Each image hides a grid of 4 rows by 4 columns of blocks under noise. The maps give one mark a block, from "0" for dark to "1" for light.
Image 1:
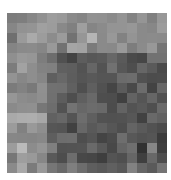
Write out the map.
1 1 1 1
1 0 0 0
1 0 0 0
1 0 0 0
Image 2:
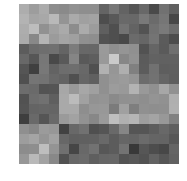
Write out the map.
1 1 0 0
0 0 1 0
0 1 1 1
1 0 0 0
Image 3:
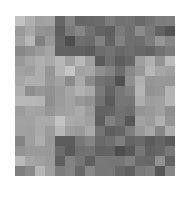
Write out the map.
1 0 0 0
1 1 0 1
1 1 0 1
1 0 0 0
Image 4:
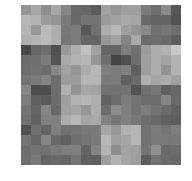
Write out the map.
1 0 1 0
0 1 0 1
0 1 0 0
0 0 1 0
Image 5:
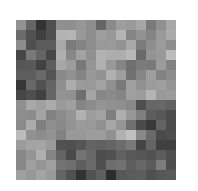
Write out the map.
0 1 1 1
0 1 1 1
1 1 1 0
1 0 0 0
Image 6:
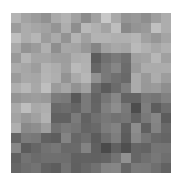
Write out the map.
1 1 1 1
1 1 0 1
1 0 0 0
0 0 0 0
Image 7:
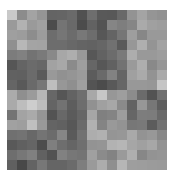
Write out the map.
1 0 0 1
0 1 0 1
1 0 1 0
0 0 1 1
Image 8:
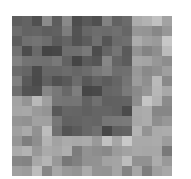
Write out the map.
0 0 0 1
0 0 0 1
1 0 0 1
1 1 1 1
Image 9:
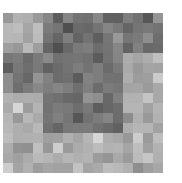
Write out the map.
1 0 0 0
0 0 0 1
1 0 0 1
1 1 1 1
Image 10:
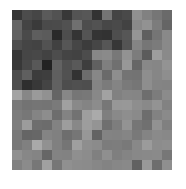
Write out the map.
0 0 0 1
0 0 1 1
1 1 1 1
1 1 1 1
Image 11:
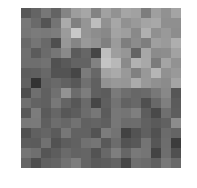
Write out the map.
0 1 1 1
0 0 1 1
0 0 0 0
0 0 0 0
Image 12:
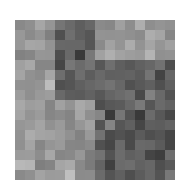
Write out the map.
1 0 1 1
1 0 0 0
1 1 0 0
1 1 0 0
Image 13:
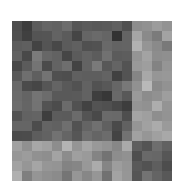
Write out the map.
0 0 0 1
0 0 0 1
0 0 0 1
1 1 1 0
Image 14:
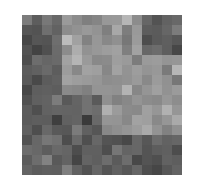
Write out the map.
0 1 1 0
0 1 1 1
0 0 1 1
0 0 0 0
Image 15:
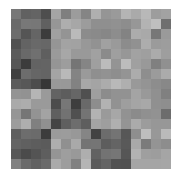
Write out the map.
0 1 1 1
0 1 1 1
1 0 1 1
0 1 0 1
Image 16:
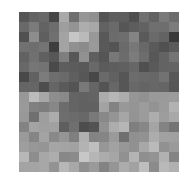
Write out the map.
0 1 0 0
0 0 0 0
1 0 1 1
1 1 1 1
